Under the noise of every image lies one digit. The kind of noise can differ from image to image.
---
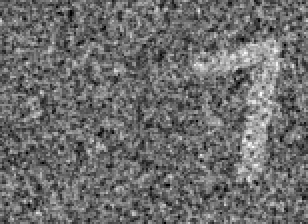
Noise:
blotchy
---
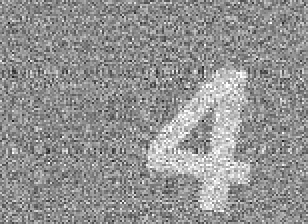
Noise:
low rank plus noise
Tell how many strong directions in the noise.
three or four
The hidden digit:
4
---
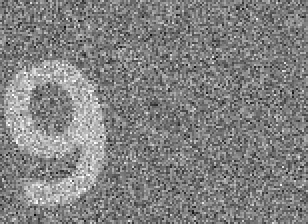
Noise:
independent entries
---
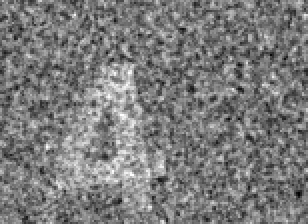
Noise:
blotchy
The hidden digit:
4
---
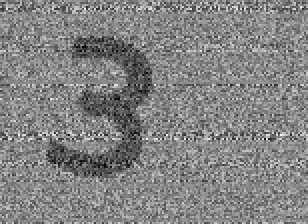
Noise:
rows of uneven size
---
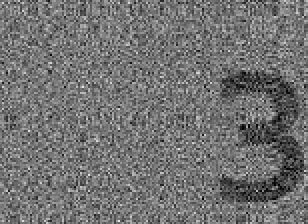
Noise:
low rank plus noise
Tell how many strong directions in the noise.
two
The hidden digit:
3
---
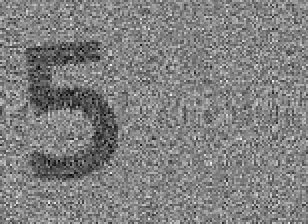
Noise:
low rank plus noise
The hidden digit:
5
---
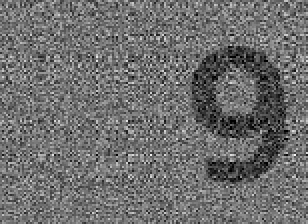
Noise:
low rank plus noise
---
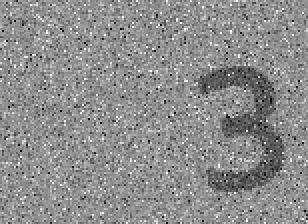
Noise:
heavy tails
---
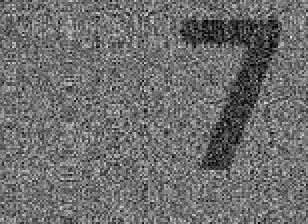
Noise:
low rank plus noise
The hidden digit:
7
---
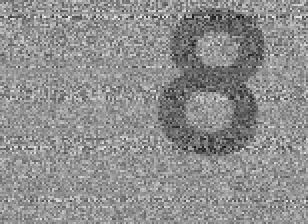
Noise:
rows of uneven size
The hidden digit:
8
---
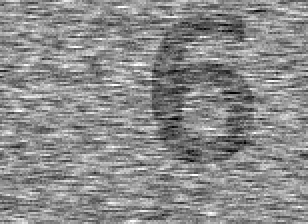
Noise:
streaked along the rows
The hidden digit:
6
